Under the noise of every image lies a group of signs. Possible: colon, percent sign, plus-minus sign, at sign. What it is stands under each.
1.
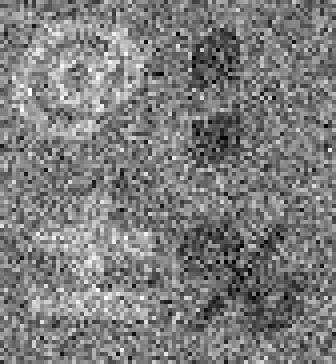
top left: light at sign; top right: dark colon; bottom left: light plus-minus sign; bottom right: dark percent sign
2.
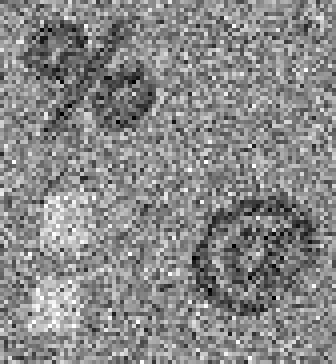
top left: dark percent sign; bottom left: light colon; bottom right: dark at sign
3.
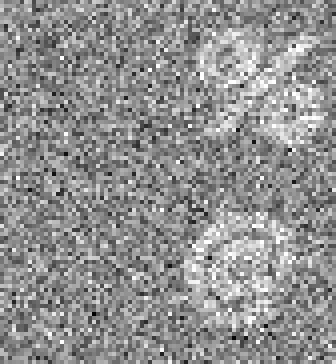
top right: light percent sign; bottom right: light at sign
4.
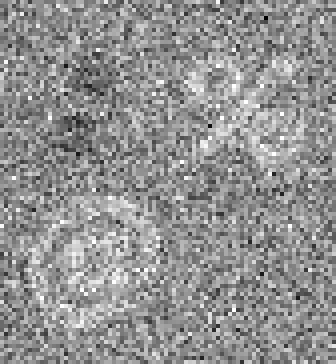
top left: dark colon; top right: light percent sign; bottom left: light at sign
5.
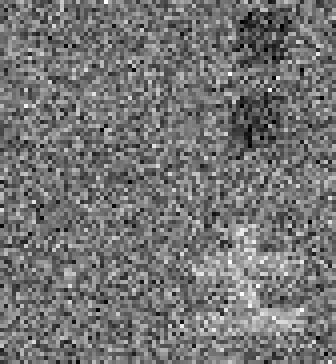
top right: dark colon; bottom right: light plus-minus sign
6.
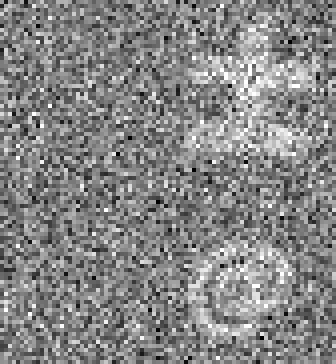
top right: light plus-minus sign; bottom right: light at sign
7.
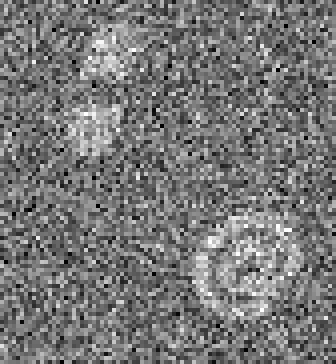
top left: light colon; bottom right: light at sign
